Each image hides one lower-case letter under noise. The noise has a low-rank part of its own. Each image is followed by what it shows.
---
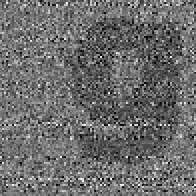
g
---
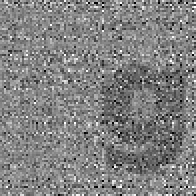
g
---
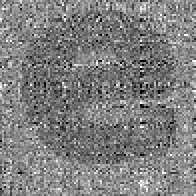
e
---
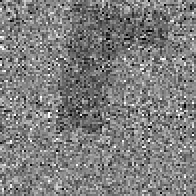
r
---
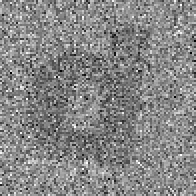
d
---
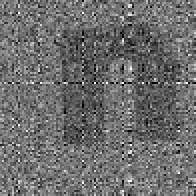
n
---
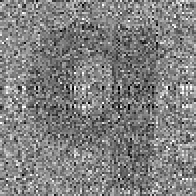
q
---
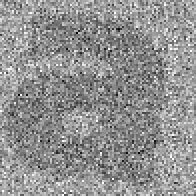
a
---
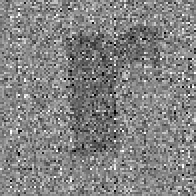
r
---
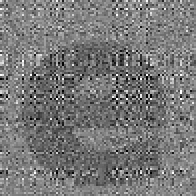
e
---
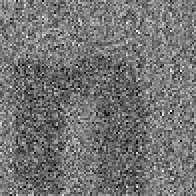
n
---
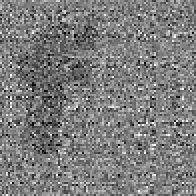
f
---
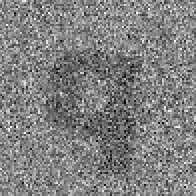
q
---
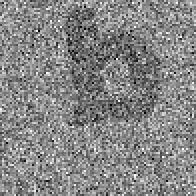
b
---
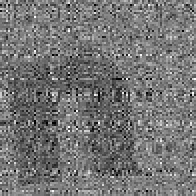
n
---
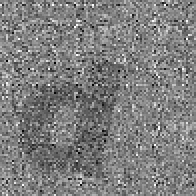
d
